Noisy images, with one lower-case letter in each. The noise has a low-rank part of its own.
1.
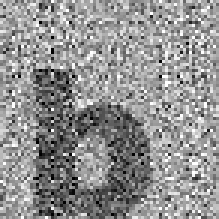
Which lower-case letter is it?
b
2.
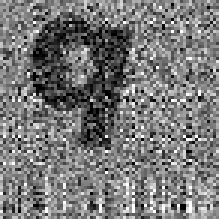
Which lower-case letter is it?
q
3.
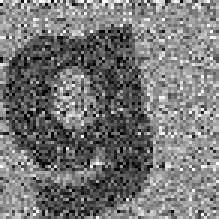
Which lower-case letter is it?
g
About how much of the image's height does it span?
nearly all
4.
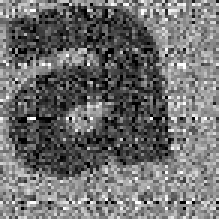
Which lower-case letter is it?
a
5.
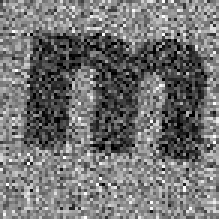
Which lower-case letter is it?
m
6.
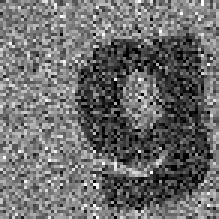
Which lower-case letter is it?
g
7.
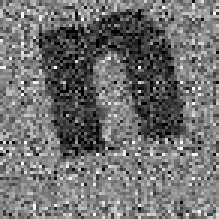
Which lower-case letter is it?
n
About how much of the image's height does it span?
two thirds
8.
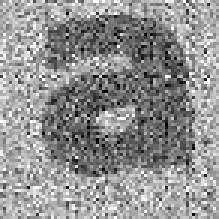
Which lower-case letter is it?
a
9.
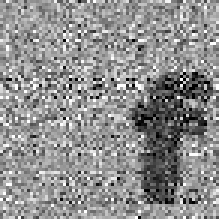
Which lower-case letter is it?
f
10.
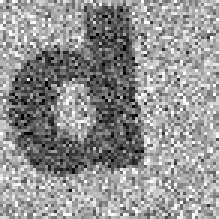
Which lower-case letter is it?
d
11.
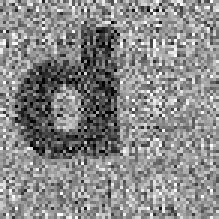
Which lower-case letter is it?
d
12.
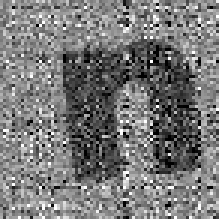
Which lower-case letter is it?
n
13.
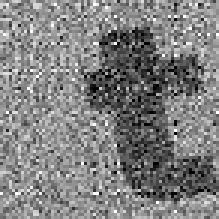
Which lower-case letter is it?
t
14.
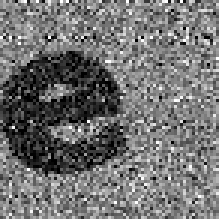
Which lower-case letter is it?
e
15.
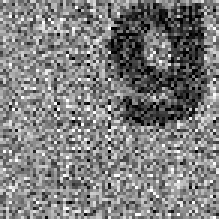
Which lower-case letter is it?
g
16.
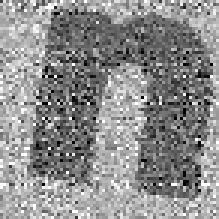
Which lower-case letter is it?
n
